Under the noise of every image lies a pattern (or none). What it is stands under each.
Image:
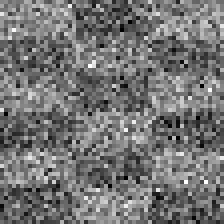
a checkerboard
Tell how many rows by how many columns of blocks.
6 by 3
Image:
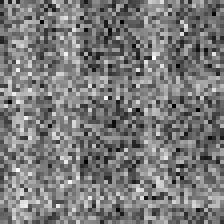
bands of rows crossing bands of columns
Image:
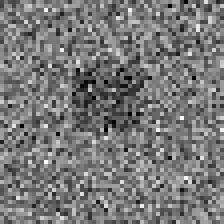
one block
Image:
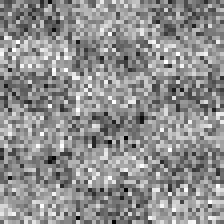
a checkerboard
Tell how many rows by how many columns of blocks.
6 by 3
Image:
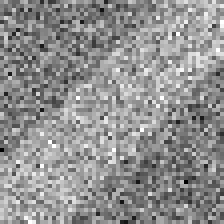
a diagonal band
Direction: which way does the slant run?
bottom left to top right
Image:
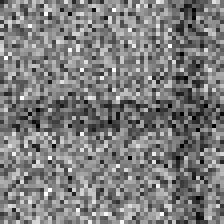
bands of rows crossing bands of columns
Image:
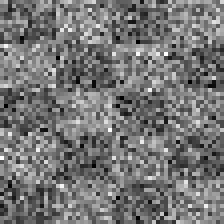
a checkerboard
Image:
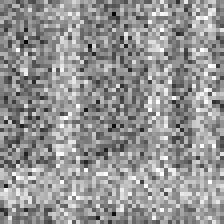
bands of rows crossing bands of columns
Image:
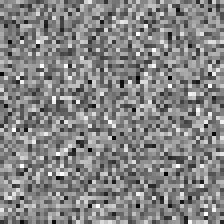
only noise
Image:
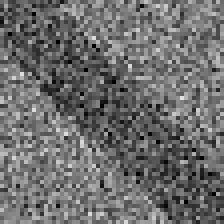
a diagonal band
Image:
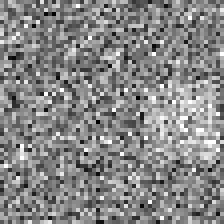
one block
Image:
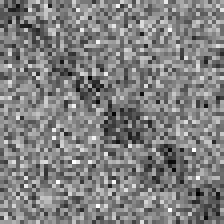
blocks along the diagonal
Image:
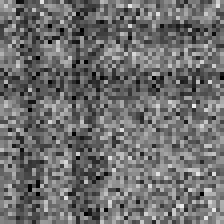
bands of rows crossing bands of columns
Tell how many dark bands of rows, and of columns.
2 and 2
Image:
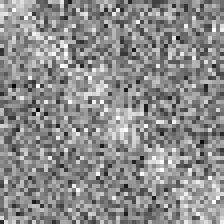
blocks along the diagonal
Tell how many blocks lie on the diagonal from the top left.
6
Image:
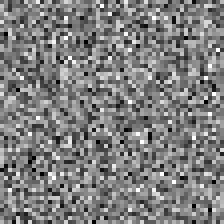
only noise
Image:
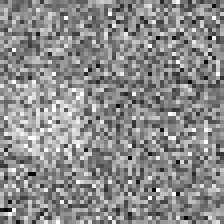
one block
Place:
middle left
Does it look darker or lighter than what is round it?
lighter
